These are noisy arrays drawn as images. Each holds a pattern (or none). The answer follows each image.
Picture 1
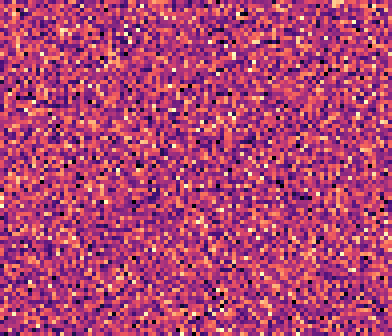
only noise
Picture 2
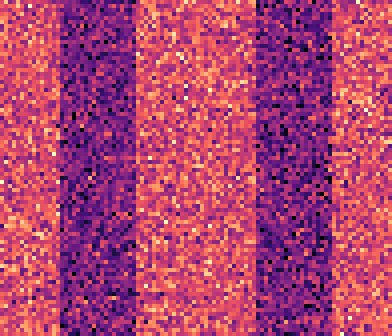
vertical stripes
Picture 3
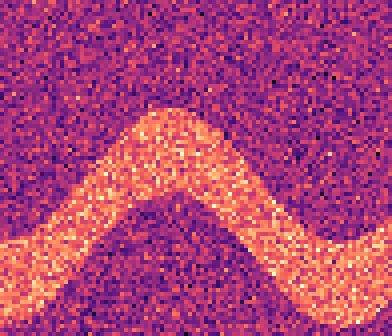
a wavy band
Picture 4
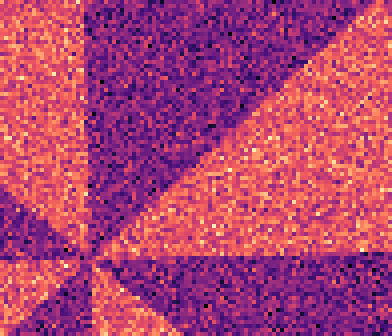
spokes from one point
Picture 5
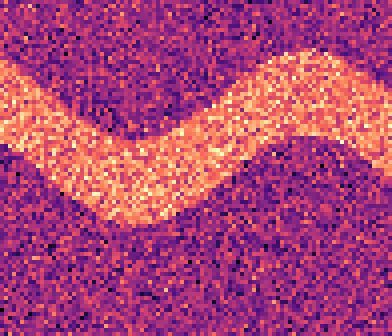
a wavy band
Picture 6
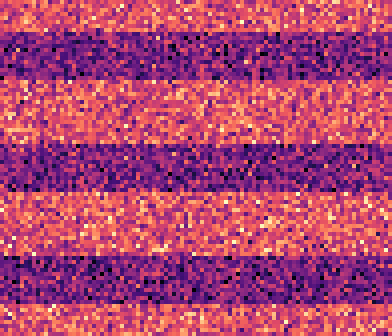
horizontal stripes
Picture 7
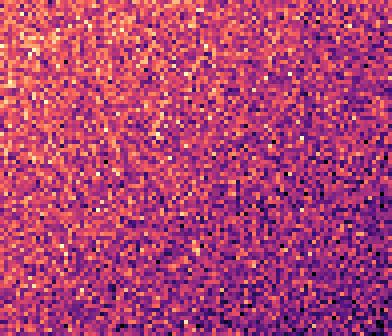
a smooth slope
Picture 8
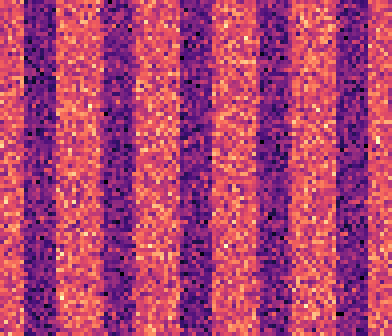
vertical stripes
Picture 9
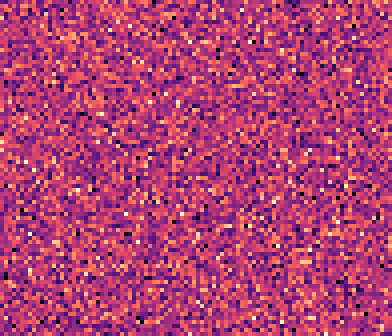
only noise
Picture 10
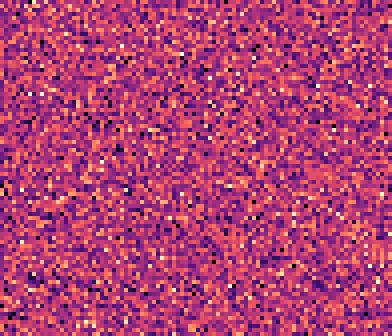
only noise
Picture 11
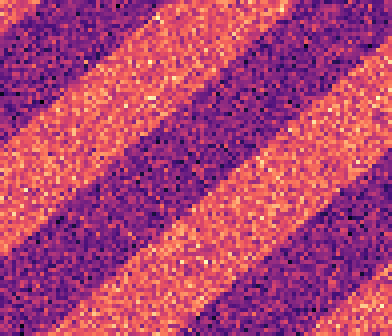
diagonal stripes
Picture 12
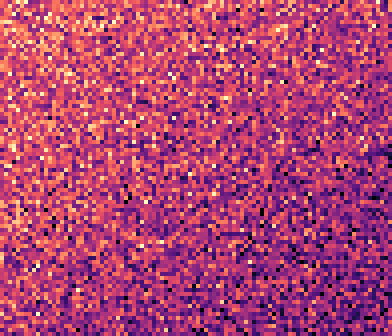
a smooth slope
